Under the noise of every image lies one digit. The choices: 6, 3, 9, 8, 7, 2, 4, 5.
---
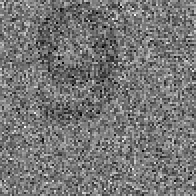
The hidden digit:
9
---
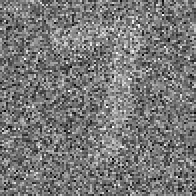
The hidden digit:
7
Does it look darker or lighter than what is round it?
lighter
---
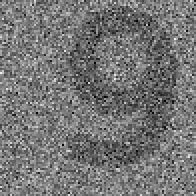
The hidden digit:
9
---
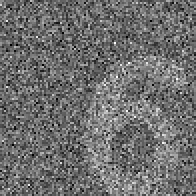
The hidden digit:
6
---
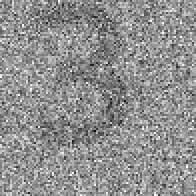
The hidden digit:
3
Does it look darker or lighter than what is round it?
darker
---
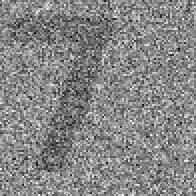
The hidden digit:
7
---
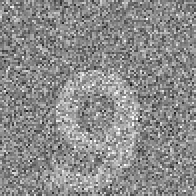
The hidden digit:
9
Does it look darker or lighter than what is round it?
lighter
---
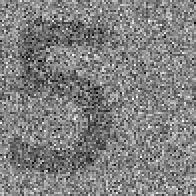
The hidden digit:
5
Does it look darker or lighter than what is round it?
darker
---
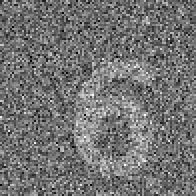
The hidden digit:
6
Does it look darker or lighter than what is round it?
lighter
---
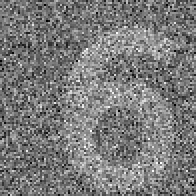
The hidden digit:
6
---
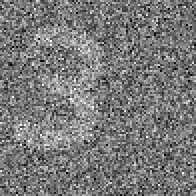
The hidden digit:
3
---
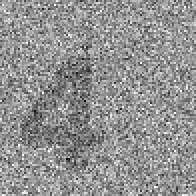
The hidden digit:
4
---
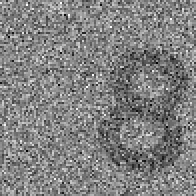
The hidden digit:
8
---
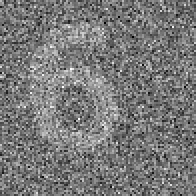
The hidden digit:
6
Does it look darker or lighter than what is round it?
lighter
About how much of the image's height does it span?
two thirds
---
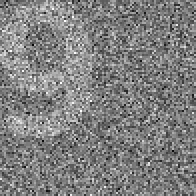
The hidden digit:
9
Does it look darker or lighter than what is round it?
lighter
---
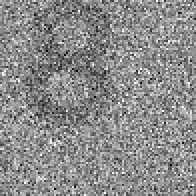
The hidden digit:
8
